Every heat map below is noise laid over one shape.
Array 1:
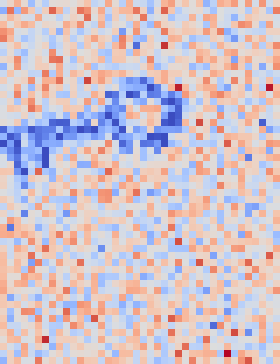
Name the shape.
key
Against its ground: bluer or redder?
bluer
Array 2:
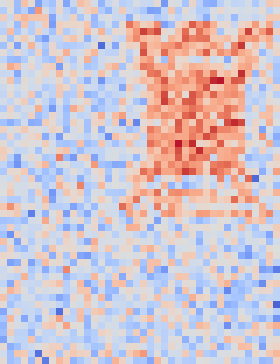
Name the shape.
chess rook
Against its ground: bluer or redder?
redder
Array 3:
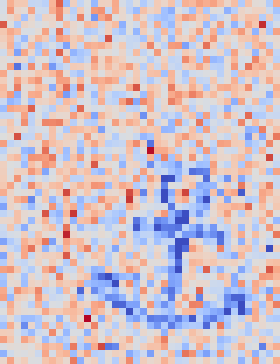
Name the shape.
anchor
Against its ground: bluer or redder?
bluer
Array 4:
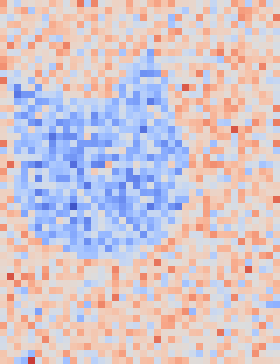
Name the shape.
cat's head
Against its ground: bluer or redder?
bluer
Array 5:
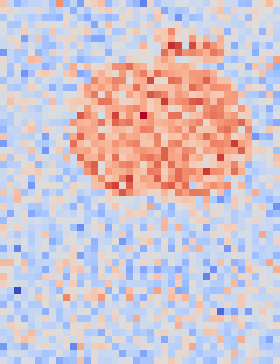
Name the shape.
apple
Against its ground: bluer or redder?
redder
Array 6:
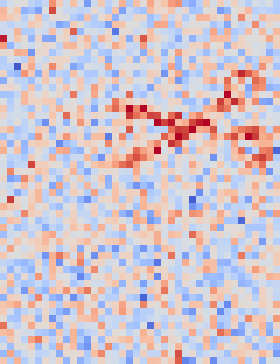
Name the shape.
pair of scissors
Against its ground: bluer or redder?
redder
